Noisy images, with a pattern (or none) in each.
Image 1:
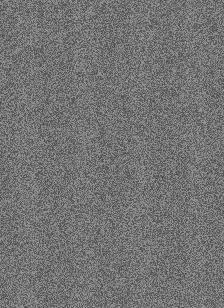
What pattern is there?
vertical stripes
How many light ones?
4
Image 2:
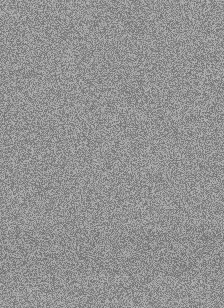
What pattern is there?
one horizontal stripe
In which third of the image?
bottom
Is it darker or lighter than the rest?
darker
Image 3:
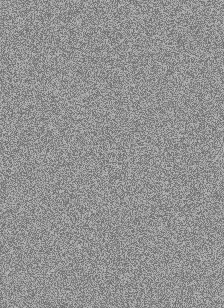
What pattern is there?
only noise
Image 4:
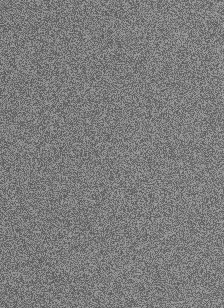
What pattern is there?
a smooth slope
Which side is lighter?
right
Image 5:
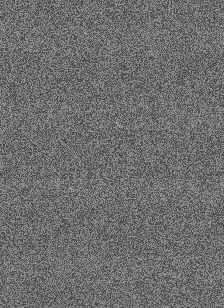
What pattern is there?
horizontal stripes
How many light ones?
4
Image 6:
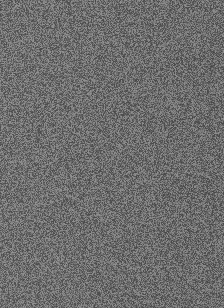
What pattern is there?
a smooth slope
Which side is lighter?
left
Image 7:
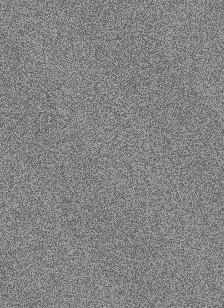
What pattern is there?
diagonal stripes
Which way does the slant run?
top left to bottom right
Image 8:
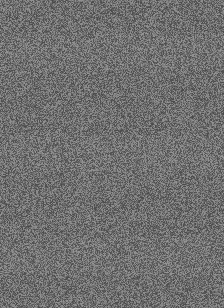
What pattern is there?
horizontal stripes
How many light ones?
3
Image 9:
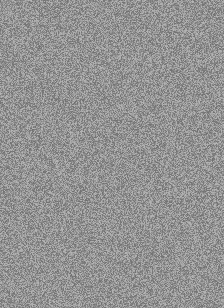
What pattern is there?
only noise
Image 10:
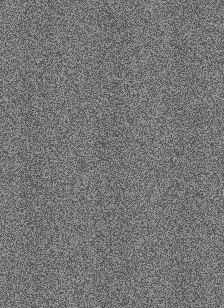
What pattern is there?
vertical stripes
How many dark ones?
3
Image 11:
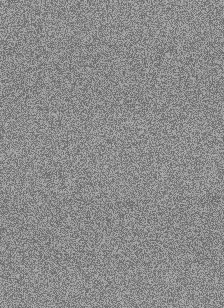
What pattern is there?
horizontal stripes
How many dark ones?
2
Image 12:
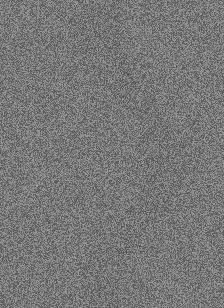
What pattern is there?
a wavy band
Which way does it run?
top to bottom
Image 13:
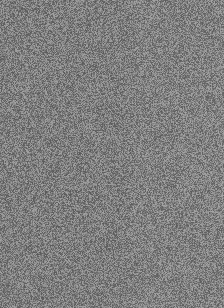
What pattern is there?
a sharp edge
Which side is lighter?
right
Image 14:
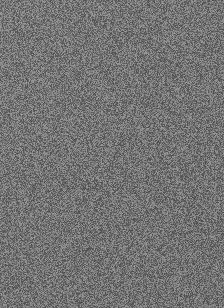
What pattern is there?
a smooth slope
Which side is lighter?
top left
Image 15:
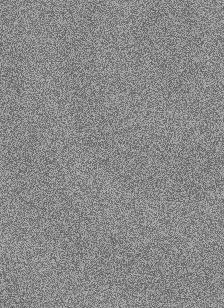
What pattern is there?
rings round one point
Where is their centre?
top right
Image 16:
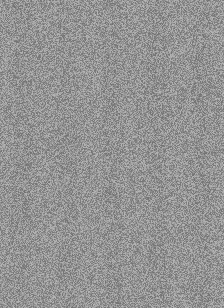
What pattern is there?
vertical stripes
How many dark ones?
5
